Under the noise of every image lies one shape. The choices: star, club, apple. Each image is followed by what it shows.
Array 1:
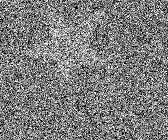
star
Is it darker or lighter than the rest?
lighter
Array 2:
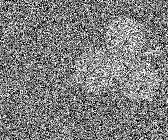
club
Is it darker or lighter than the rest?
lighter
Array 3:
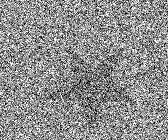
star
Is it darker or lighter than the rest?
darker
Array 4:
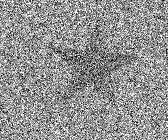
star
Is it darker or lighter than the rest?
darker
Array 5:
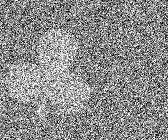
club
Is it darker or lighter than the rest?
lighter
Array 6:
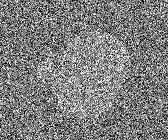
apple
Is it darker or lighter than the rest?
lighter
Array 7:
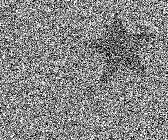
star
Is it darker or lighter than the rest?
darker
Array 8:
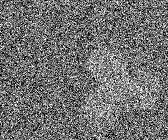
club
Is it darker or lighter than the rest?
lighter
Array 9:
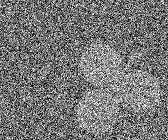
club
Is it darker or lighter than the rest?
lighter
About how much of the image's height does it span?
two thirds
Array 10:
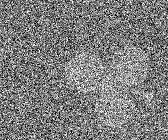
club
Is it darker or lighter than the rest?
lighter
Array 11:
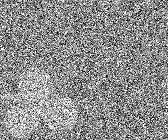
club
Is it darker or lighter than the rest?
lighter
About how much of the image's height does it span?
half
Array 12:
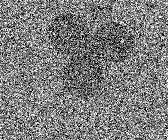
club
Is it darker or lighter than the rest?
darker
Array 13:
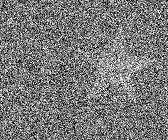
star
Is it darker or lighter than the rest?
lighter
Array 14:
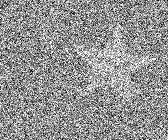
star
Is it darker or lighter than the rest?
lighter
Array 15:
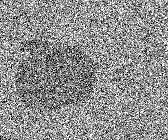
apple
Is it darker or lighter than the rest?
darker
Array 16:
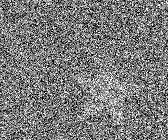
star
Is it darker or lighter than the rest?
lighter
